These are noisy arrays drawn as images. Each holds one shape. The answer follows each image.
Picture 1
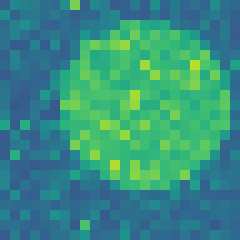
light disc
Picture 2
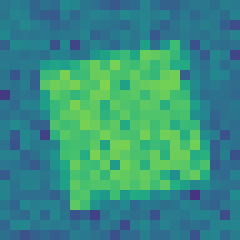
light square
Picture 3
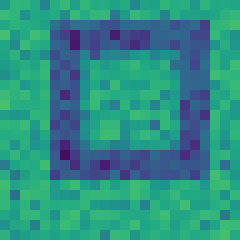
dark square frame
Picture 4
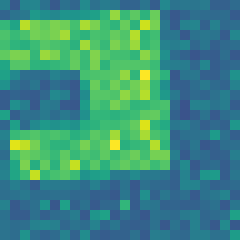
light square with a notch
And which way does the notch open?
left
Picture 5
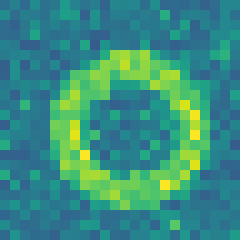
light ring
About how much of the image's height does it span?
two thirds
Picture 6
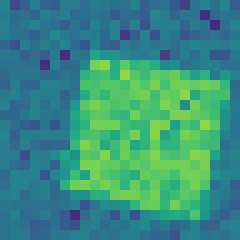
light square
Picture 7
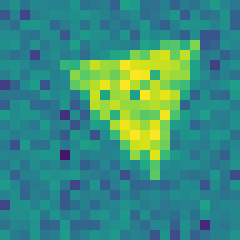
light triangle
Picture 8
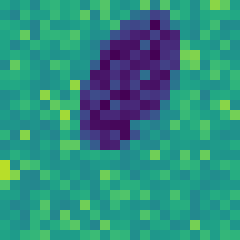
dark ellipse
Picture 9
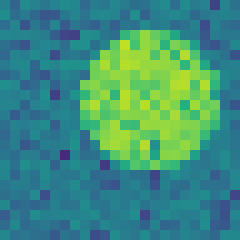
light disc
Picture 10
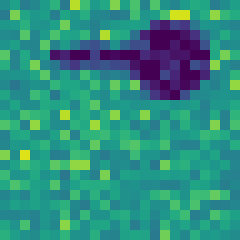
dark lollipop
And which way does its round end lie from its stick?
right
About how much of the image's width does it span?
two thirds
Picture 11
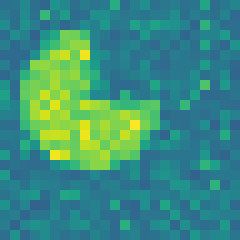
light disc with a wedge cut out
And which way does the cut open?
up and right
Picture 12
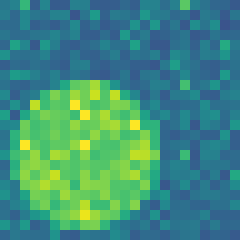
light disc
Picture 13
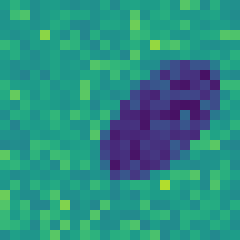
dark ellipse
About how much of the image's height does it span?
half
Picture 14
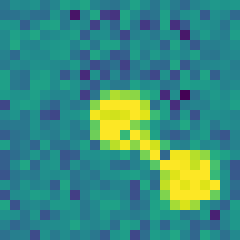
light dumbbell
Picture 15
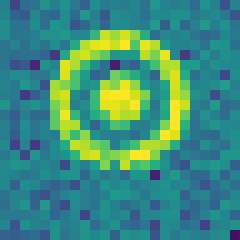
light bullseye
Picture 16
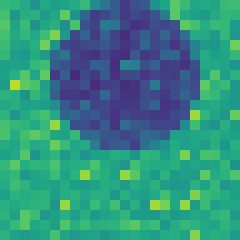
dark disc
